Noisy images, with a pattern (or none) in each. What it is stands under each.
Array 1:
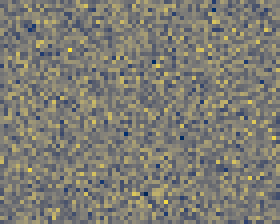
only noise
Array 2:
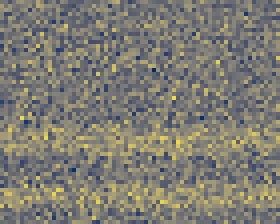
bands of rows
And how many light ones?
2
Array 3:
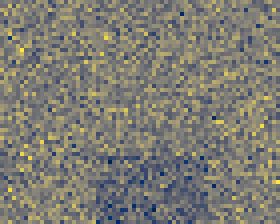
one block
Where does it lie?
bottom middle
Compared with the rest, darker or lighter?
darker
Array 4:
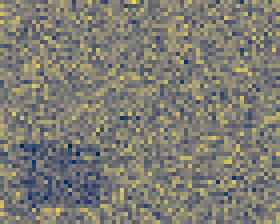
one block
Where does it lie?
bottom left
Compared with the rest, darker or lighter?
darker
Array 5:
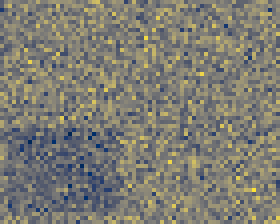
one block
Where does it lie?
bottom left
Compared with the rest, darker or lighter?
darker
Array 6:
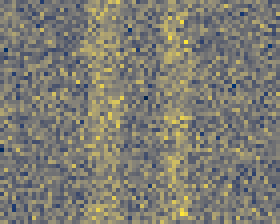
bands of columns
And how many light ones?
2
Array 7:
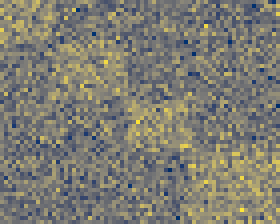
blocks along the diagonal
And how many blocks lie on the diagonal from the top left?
4
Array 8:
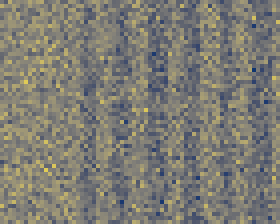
bands of columns
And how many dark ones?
6
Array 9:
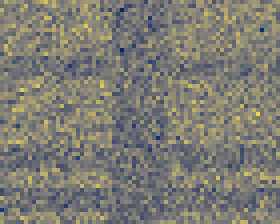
bands of rows crossing bands of columns
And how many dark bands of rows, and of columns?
3 and 1
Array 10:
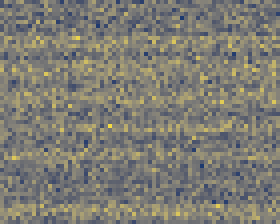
bands of rows
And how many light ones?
6
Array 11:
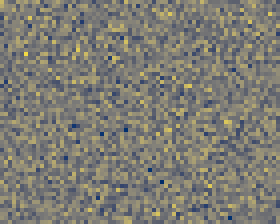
only noise
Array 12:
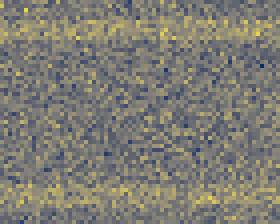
bands of rows
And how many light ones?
2
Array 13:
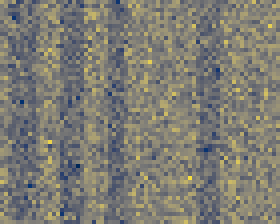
bands of columns
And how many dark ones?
4
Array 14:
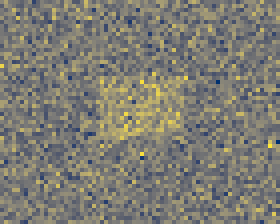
one block
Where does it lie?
centre
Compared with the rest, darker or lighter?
lighter
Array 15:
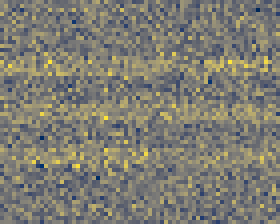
bands of rows
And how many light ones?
3
